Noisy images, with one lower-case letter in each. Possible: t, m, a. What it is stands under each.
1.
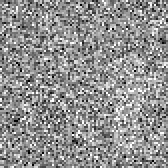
t
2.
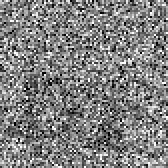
m
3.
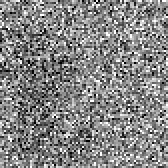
t
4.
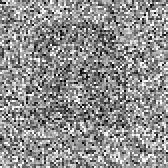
a
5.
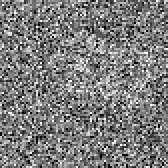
m
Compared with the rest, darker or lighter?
lighter
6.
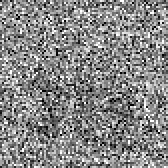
m
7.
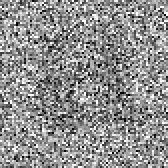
a
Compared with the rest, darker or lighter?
darker
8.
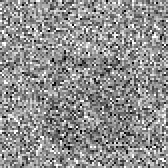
a
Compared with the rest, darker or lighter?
darker
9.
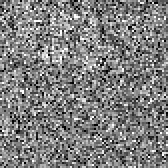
m
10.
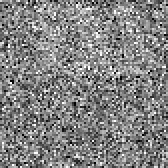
m
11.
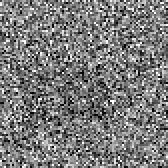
m
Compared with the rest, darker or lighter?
darker
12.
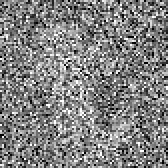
t
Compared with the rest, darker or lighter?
lighter
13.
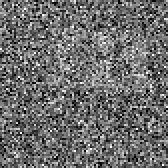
m
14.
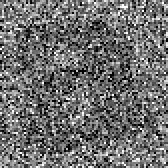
a
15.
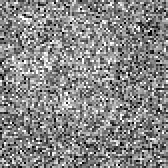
a
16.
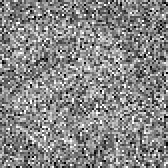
a
